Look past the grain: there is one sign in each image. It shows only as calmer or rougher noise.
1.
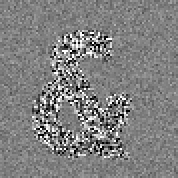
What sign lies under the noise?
ampersand
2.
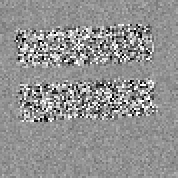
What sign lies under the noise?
equals sign
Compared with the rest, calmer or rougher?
rougher
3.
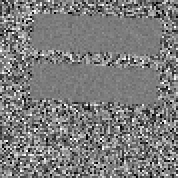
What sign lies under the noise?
equals sign
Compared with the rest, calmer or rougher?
calmer
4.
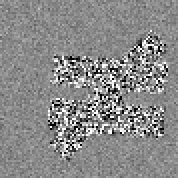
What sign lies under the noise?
not-equal sign
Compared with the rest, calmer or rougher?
rougher
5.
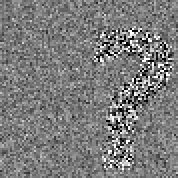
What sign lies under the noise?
question mark
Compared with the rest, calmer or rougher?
rougher
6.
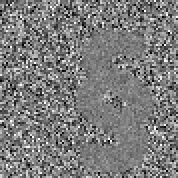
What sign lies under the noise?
section sign
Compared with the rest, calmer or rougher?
calmer
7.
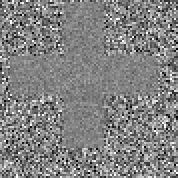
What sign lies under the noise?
plus sign
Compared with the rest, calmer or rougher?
calmer
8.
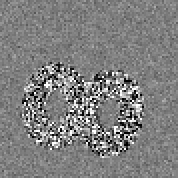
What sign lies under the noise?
infinity sign
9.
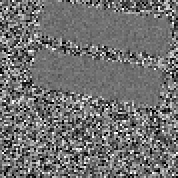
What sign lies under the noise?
equals sign
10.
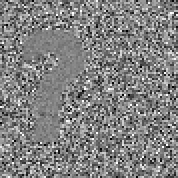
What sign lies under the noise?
question mark
